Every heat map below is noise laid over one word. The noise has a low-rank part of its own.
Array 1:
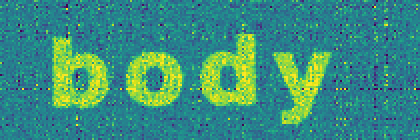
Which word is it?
body
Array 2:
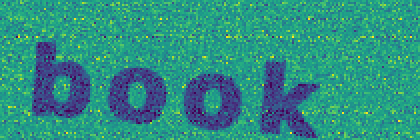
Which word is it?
book
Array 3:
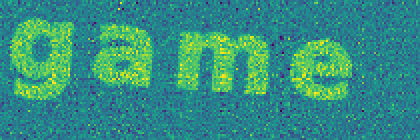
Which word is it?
game
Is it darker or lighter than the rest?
lighter
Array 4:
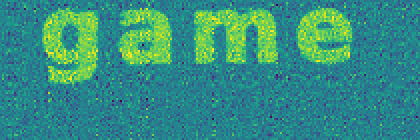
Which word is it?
game
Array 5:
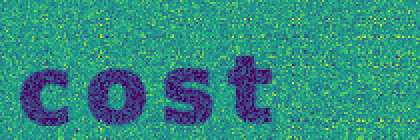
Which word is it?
cost
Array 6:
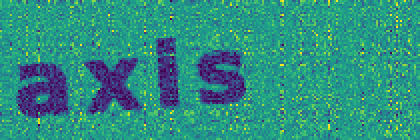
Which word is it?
axis
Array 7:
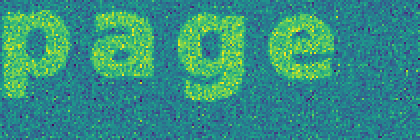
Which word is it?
page
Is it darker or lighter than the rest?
lighter
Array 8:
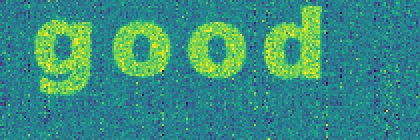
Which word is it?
good
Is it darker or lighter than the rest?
lighter
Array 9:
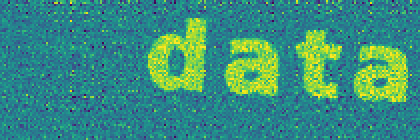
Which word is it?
data
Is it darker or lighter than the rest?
lighter
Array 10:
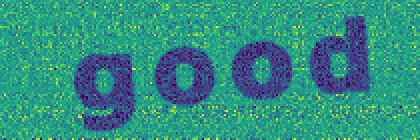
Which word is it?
good
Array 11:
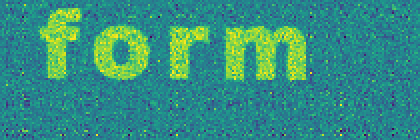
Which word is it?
form
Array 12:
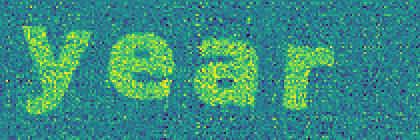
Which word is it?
year
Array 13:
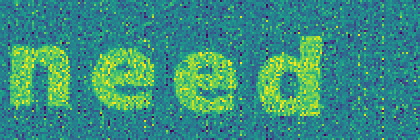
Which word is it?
need
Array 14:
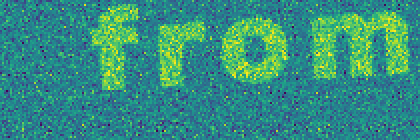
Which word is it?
from
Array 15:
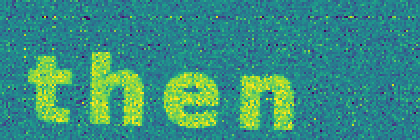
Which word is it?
then
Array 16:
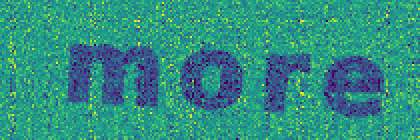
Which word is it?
more
